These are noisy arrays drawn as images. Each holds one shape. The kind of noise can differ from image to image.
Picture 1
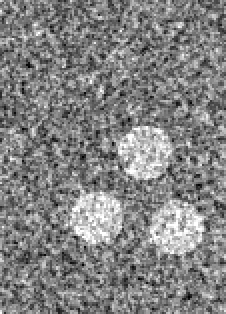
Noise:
blotchy
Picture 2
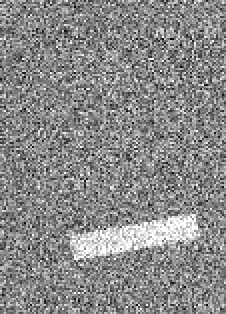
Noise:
low rank plus noise
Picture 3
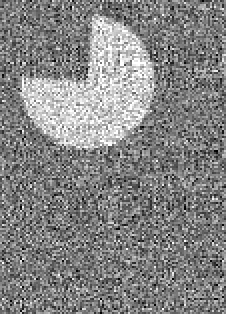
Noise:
low rank plus noise
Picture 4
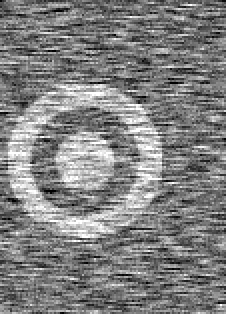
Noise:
streaked along the rows
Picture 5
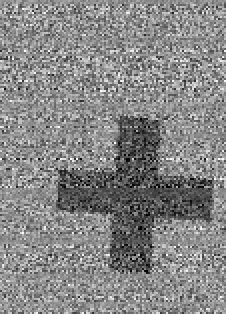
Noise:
rows of uneven size
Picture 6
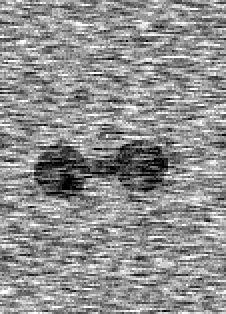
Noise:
streaked along the rows
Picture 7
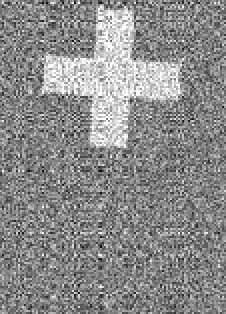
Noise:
low rank plus noise
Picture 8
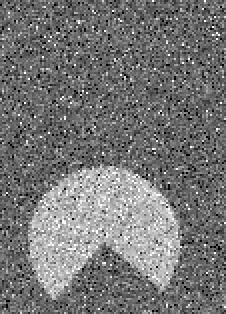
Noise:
heavy tails
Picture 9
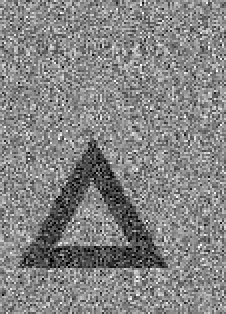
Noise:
low rank plus noise
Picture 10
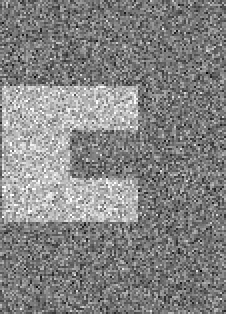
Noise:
independent entries
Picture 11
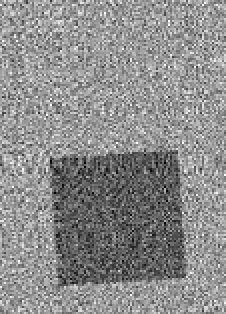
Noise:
low rank plus noise
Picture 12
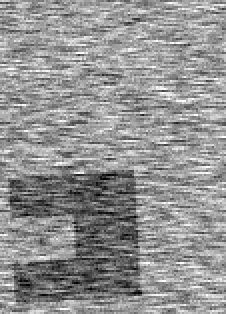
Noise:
streaked along the rows
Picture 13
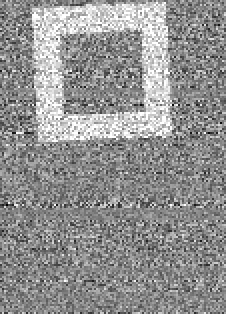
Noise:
rows of uneven size
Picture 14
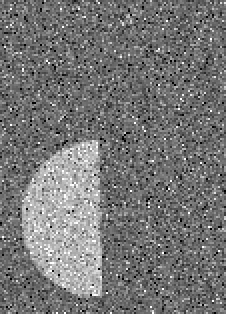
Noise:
heavy tails
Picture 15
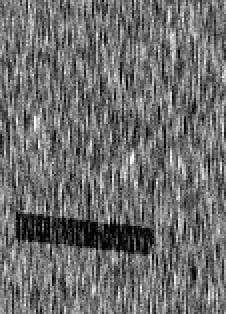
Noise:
streaked along the columns
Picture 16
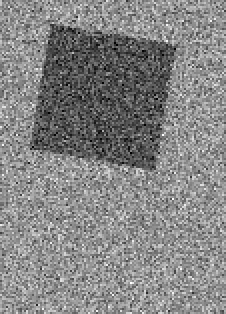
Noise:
independent entries
